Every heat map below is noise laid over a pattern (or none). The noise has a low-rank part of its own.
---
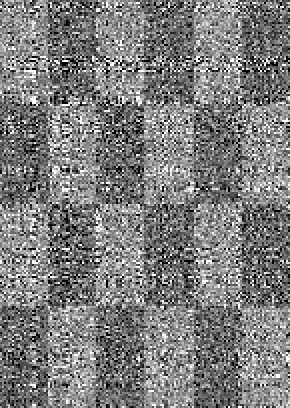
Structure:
a checkerboard
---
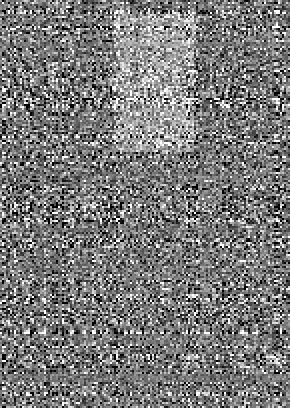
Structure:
one block
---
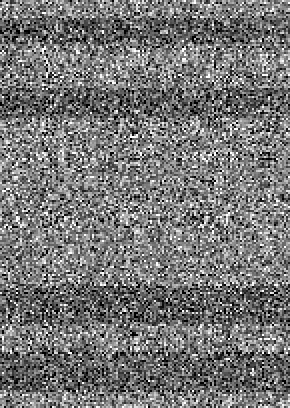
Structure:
bands of rows
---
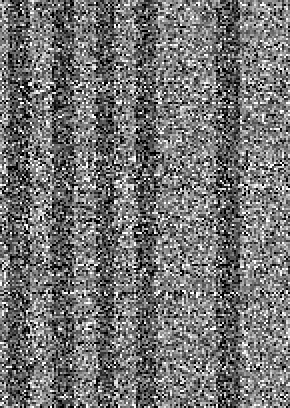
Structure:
bands of columns
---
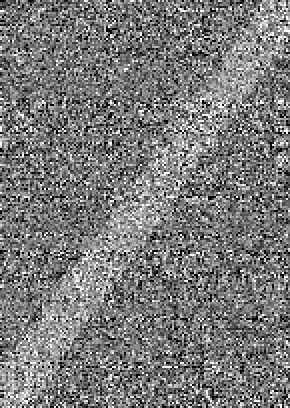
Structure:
a diagonal band
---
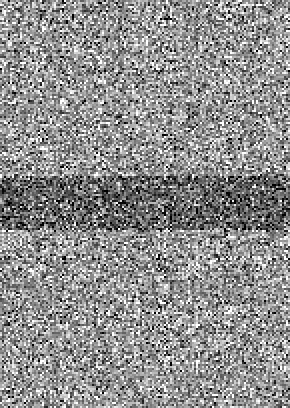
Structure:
one band of rows
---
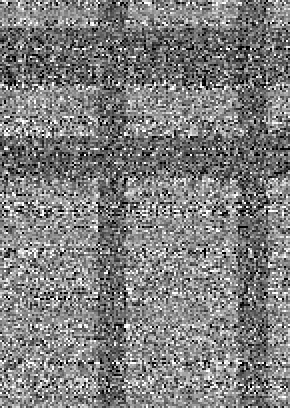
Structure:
bands of rows crossing bands of columns
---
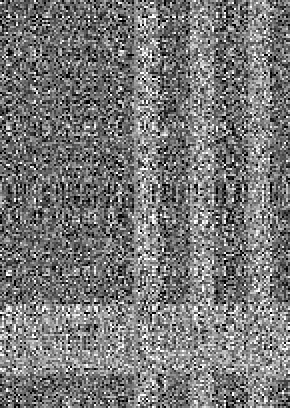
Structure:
bands of rows crossing bands of columns
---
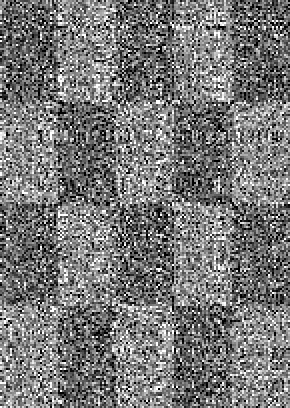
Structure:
a checkerboard
